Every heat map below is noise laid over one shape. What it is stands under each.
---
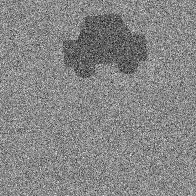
car
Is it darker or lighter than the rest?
darker
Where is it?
top middle
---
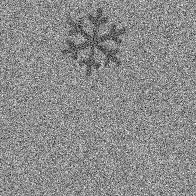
snowflake
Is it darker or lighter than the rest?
darker
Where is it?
top middle
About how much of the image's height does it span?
a third
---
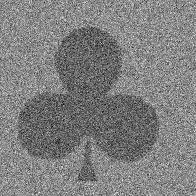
club
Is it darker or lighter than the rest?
darker
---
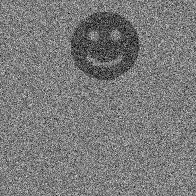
smiling face
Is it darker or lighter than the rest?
darker
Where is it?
top middle
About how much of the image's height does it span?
a third
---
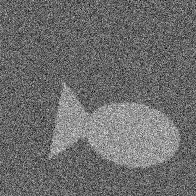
fish
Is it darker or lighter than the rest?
lighter
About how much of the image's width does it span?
two thirds
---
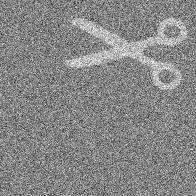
pair of scissors
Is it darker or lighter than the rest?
lighter
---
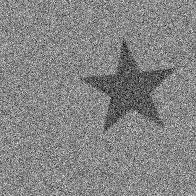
star
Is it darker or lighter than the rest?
darker
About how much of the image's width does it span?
half
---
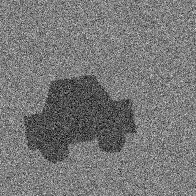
car
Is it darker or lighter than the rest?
darker
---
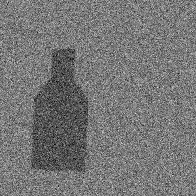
bottle
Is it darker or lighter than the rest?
darker
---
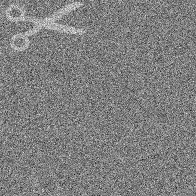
pair of scissors
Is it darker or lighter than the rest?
lighter
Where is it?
top left
